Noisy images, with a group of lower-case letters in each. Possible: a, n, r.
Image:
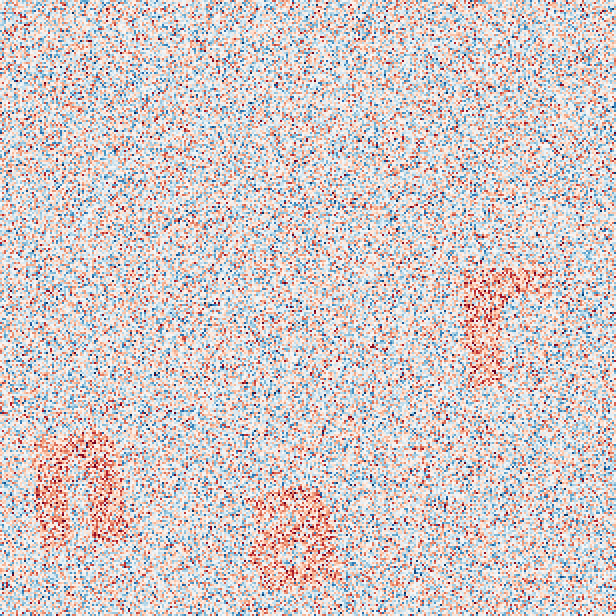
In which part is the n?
bottom left
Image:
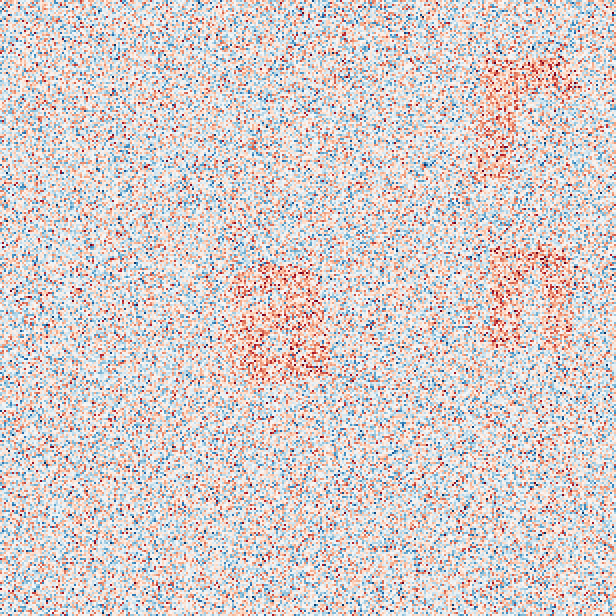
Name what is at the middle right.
n
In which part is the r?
top right
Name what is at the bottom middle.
nothing
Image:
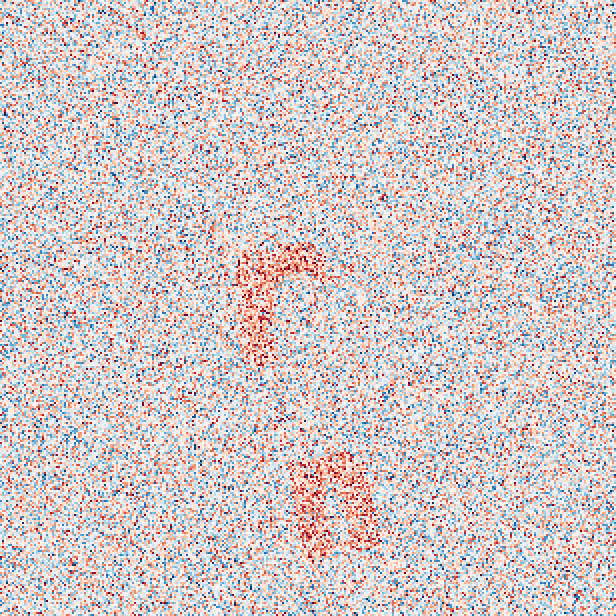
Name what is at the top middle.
nothing
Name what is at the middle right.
nothing
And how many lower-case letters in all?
2
